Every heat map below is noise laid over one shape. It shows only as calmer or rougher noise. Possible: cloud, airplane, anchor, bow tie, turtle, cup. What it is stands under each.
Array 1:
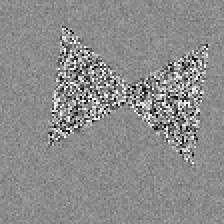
rough bow tie
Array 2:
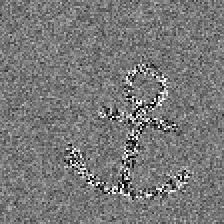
rough anchor
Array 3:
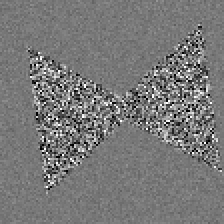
rough bow tie
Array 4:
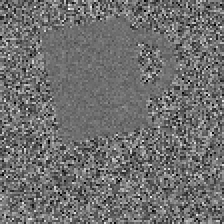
calm cup
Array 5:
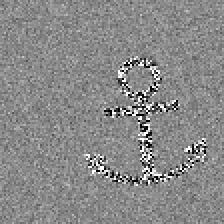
rough anchor
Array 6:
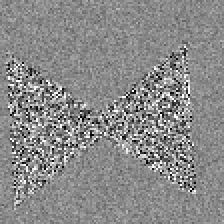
rough bow tie
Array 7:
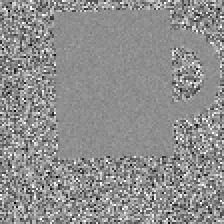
calm cup
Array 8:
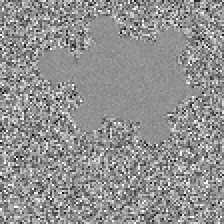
calm turtle
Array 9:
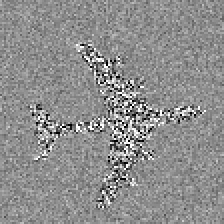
rough airplane
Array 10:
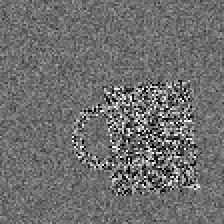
rough cup
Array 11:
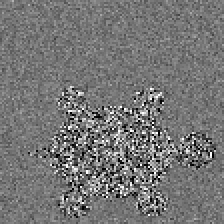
rough turtle
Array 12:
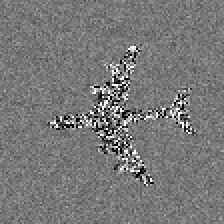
rough airplane
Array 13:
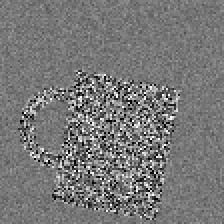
rough cup
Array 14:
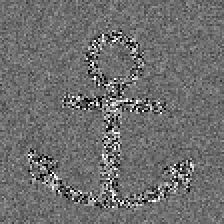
rough anchor
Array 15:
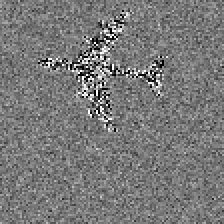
rough airplane
